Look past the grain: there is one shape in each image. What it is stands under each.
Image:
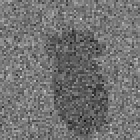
dark footprint
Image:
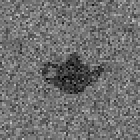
dark teapot
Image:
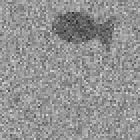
dark fish
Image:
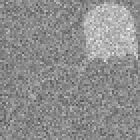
light ghost, top right
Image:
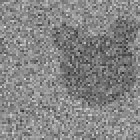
dark bear's head
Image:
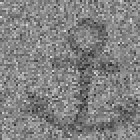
dark anchor
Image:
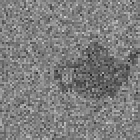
dark teapot
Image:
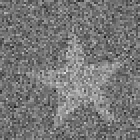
light star
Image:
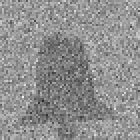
dark bell
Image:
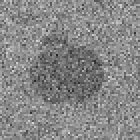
dark apple
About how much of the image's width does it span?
half
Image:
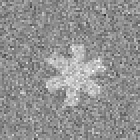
light asterisk, centre
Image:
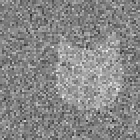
light cat's head
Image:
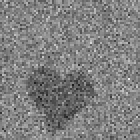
dark heart
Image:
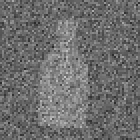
light bottle
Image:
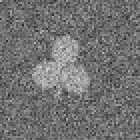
light club
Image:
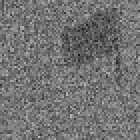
dark flag
